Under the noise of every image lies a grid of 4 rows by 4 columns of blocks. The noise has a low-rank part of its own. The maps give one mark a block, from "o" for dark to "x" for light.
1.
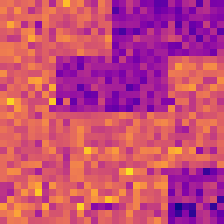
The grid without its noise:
x x o o
x o o x
x x x x
x x x o
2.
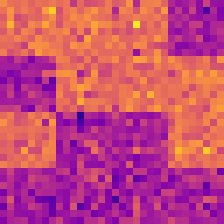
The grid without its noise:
x x x o
o x x x
x o o x
o o o o
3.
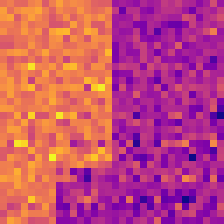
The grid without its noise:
x x o o
x x o o
x x o o
x o o o
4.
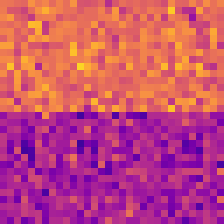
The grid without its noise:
x x x x
x x x x
o o o o
o o o o
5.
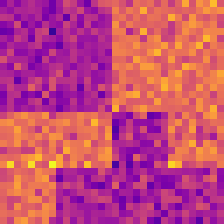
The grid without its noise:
o o x x
o o x x
x x o x
x o o o
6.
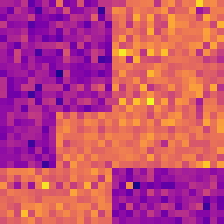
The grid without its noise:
o o x x
o o x x
o x x x
x x o o
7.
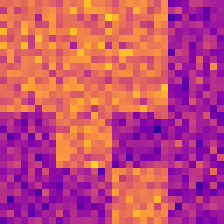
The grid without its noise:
x x x o
x x x o
o x o o
o o x o
